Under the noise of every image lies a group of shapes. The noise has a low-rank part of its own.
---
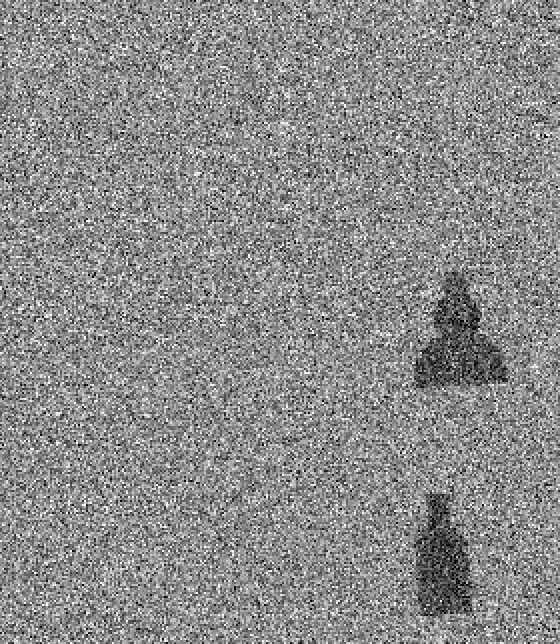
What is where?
middle right: chess pawn; bottom right: bottle
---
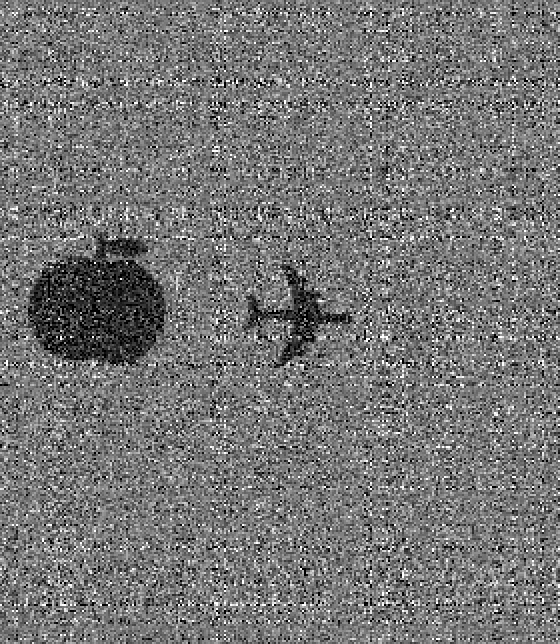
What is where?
middle left: apple; centre: airplane
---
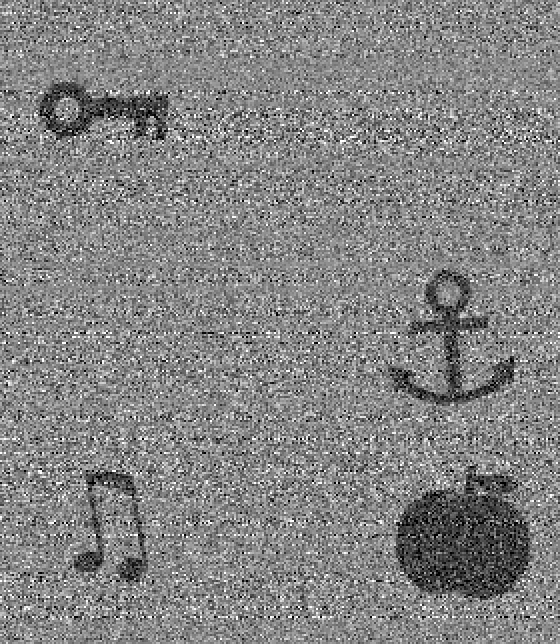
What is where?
top left: key; middle right: anchor; bottom left: pair of musical notes; bottom right: apple
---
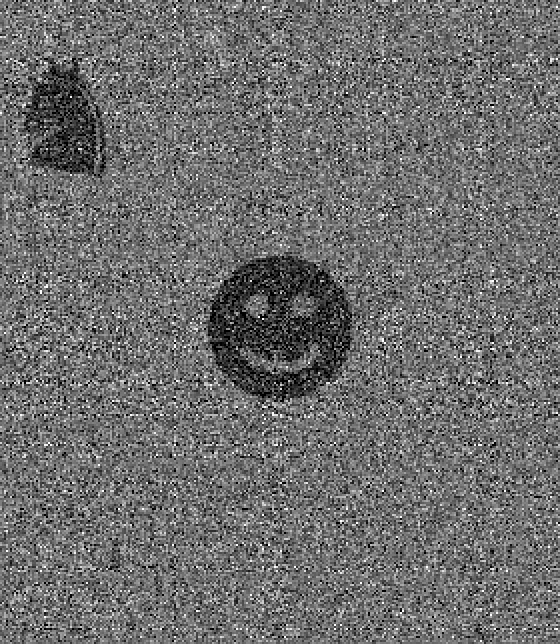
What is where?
top left: chess knight; centre: smiling face
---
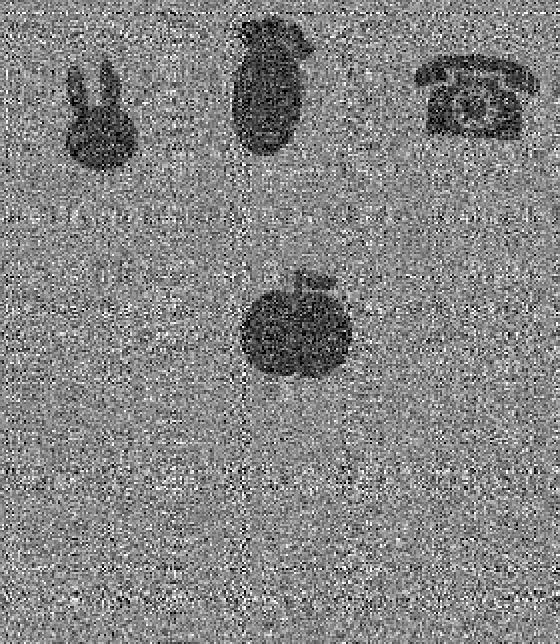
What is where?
top left: rabbit's head; top middle: footprint; top right: telephone; centre: apple
